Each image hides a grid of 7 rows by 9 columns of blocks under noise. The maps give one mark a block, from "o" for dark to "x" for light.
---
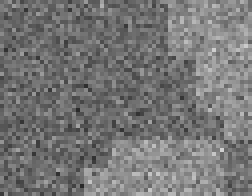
ooooooxxx
ooooooxxx
oooooooxx
oooooooxx
oooooooox
ooooxxxxo
oooxxxxxo
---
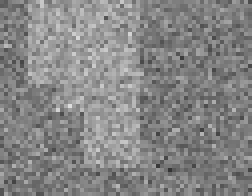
oxxxxoooo
oxxxxoooo
oxxxxoooo
ooxxxoooo
oooxxoooo
oooxxoooo
ooooooooo
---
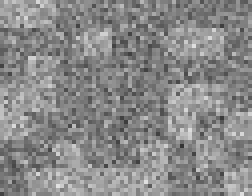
xxooooooo
oooxooxxo
oxooooooo
xxooooxxo
xoooooxox
ooxooxoxo
oxxxxxoox
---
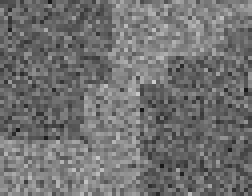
ooooxxxxx
ooooxxxxo
ooooxxooo
oooxxoooo
oooxxoooo
xxxxxoooo
xxxxxoooo
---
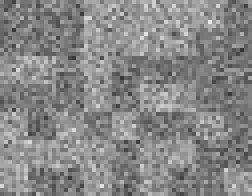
oooxxxxxo
oooxxxxoo
xxoxooooo
oooxoxxoo
xoxoxooxo
xxxxoxxoo
xooxoxoox
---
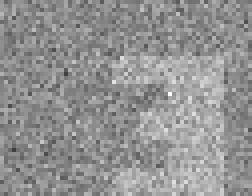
ooooooooo
ooooooooo
ooooxxxxo
ooooooxxo
oooooxxxo
ooooooxxo
ooooxxxxo
